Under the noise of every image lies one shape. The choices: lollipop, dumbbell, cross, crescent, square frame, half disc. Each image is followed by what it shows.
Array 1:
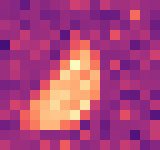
light half disc
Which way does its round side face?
down and right
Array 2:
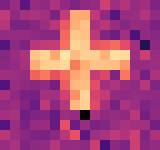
light cross
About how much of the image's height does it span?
two thirds
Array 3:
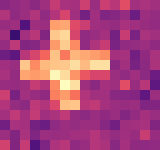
light cross
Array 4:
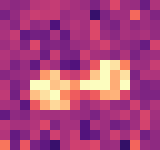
light dumbbell
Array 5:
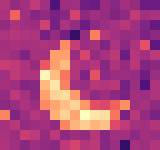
light crescent
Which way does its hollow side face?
up and right
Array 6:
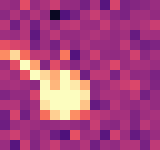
light lollipop
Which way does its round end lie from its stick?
down and right
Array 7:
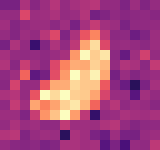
light half disc
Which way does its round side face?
down and right
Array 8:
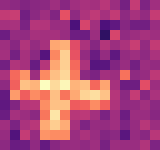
light cross
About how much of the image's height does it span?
two thirds
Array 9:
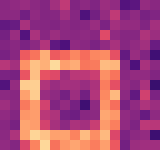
light square frame
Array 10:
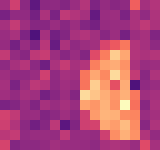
light half disc
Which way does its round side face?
left
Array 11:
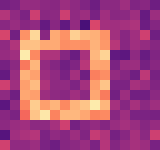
light square frame
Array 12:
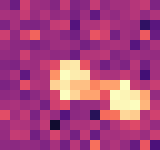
light dumbbell
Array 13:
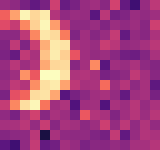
light crescent
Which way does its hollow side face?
left
